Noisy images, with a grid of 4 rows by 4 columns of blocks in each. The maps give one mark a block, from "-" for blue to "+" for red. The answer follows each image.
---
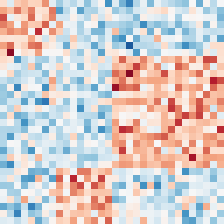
+ - - -
- - + +
- - + +
- + - -
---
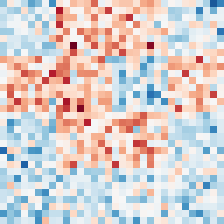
- + + -
+ + - +
- + + -
- - - -
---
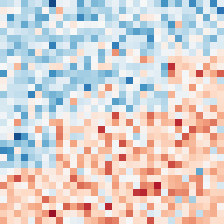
- - - -
- - - +
- + + +
+ + + +
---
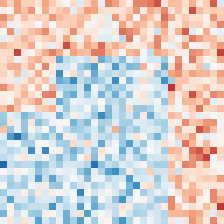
+ + + +
+ - - +
- - - +
- - - +
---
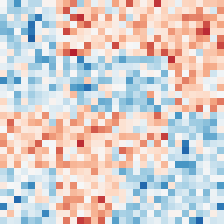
- + + +
- - - +
+ + + -
- + - -
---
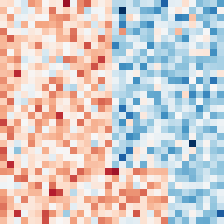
+ + - -
+ + - -
+ + - -
+ + + -
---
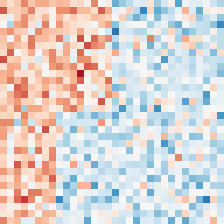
+ + - -
+ + - -
+ - - -
+ - - -
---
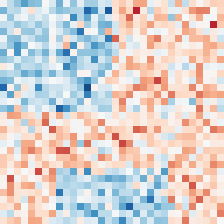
- - + +
- - + +
+ + + +
+ - - +
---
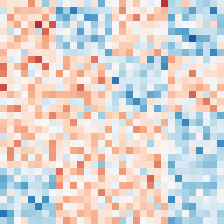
+ - + -
+ + - +
+ + + -
- + + -
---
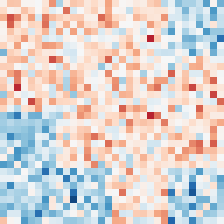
+ + + -
+ + + +
- + + +
- - + -
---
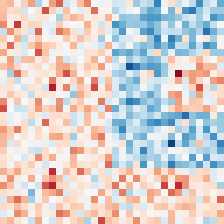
+ + - -
+ + - +
+ + - -
+ + + +
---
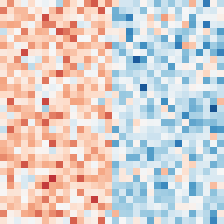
+ + - -
+ + - -
+ + - -
+ + - -
